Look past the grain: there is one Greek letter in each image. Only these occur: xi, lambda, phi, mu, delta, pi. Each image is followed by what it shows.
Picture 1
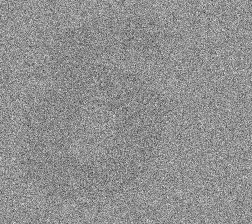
delta
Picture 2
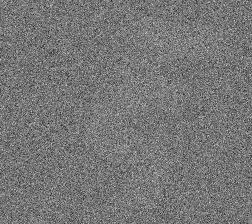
xi
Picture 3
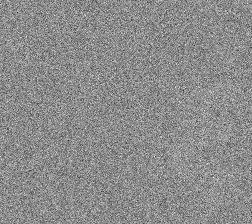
xi
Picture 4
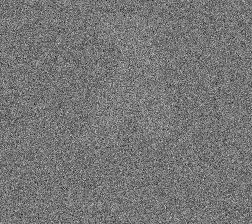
lambda
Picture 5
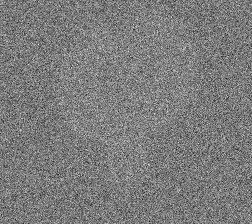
phi
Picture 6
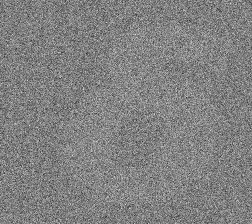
delta
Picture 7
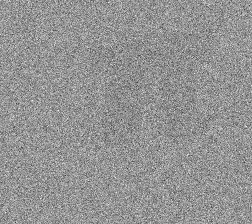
pi
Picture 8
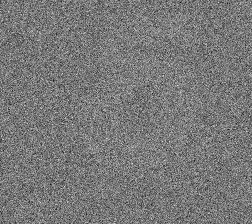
delta
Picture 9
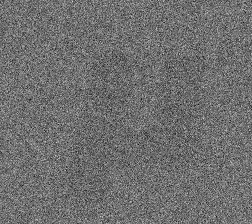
mu
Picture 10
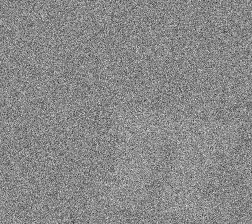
pi
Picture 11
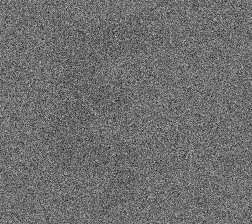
xi
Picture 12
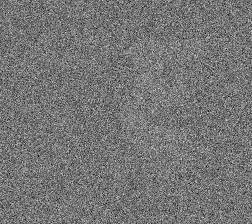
xi
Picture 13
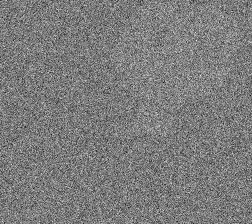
phi
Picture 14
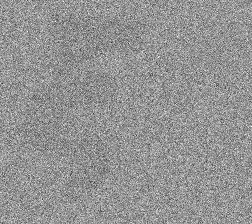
xi
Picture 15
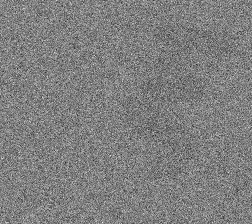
xi
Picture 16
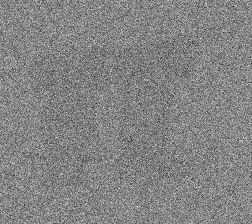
pi
